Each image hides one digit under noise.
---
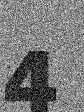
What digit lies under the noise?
4
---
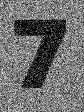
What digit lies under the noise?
7
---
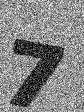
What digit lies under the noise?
7
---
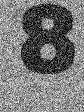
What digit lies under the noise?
8
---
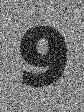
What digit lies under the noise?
9
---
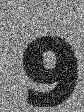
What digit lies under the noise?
9
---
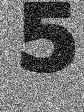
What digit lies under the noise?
5
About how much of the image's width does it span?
two thirds
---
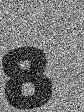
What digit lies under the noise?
8
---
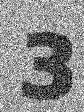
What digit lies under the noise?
3
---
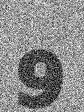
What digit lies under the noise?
9
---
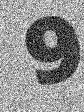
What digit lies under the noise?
9
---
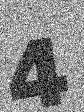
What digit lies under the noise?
4
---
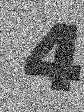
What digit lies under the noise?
4
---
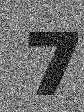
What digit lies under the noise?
7
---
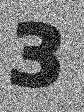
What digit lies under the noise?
3
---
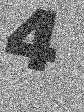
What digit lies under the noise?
4
